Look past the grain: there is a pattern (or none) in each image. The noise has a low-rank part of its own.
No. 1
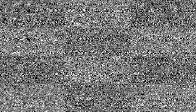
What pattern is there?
a checkerboard
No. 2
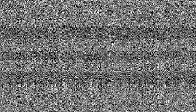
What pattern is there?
bands of rows
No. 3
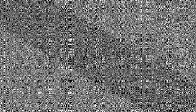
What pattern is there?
a diagonal band
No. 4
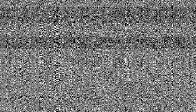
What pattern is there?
bands of rows
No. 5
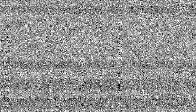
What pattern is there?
bands of rows
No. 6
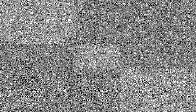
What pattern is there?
blocks along the diagonal
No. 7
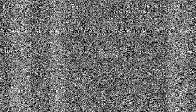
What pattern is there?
bands of columns
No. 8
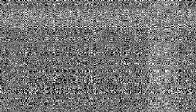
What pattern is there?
bands of rows crossing bands of columns
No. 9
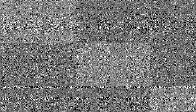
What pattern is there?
blocks along the diagonal
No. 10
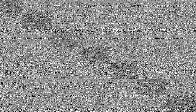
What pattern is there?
blocks along the diagonal
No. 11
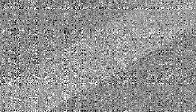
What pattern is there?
a diagonal band
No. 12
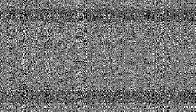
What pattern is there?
bands of rows
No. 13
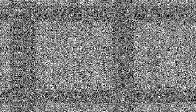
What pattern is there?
bands of rows crossing bands of columns
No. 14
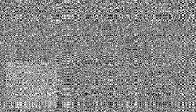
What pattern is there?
one block
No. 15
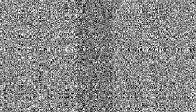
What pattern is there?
one band of columns
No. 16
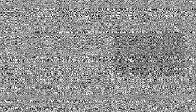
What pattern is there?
one block
